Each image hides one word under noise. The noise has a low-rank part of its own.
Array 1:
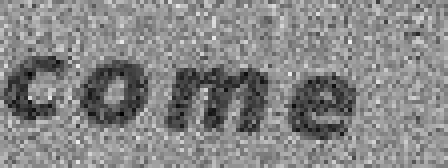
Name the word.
come
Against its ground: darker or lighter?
darker
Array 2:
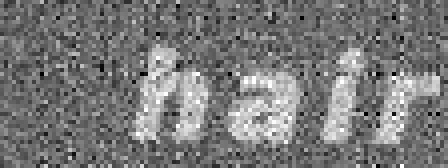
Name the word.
hair
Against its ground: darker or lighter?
lighter
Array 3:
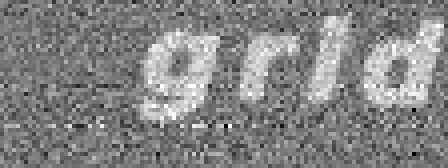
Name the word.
grid
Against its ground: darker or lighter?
lighter
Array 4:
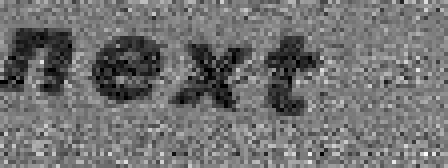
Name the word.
next
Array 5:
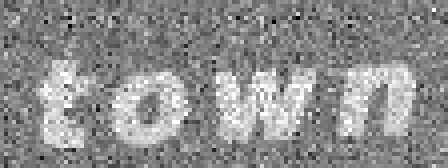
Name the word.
town
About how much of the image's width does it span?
nearly all
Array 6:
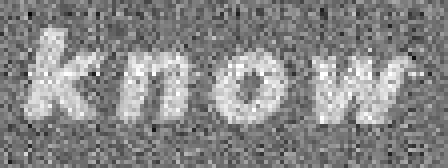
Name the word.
know
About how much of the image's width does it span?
nearly all
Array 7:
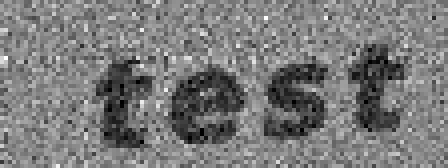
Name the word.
test
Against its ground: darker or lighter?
darker
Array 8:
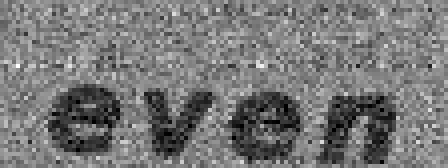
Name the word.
even
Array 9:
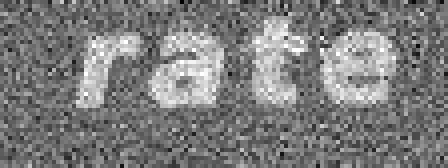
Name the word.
rate
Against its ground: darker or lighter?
lighter
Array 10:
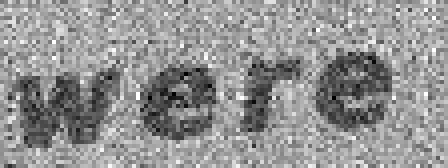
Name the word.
were
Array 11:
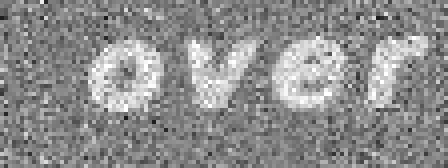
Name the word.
over
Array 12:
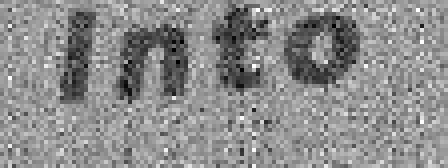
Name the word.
into
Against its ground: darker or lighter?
darker
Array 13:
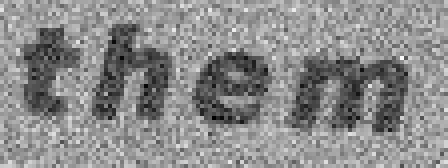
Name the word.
them
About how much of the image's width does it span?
nearly all
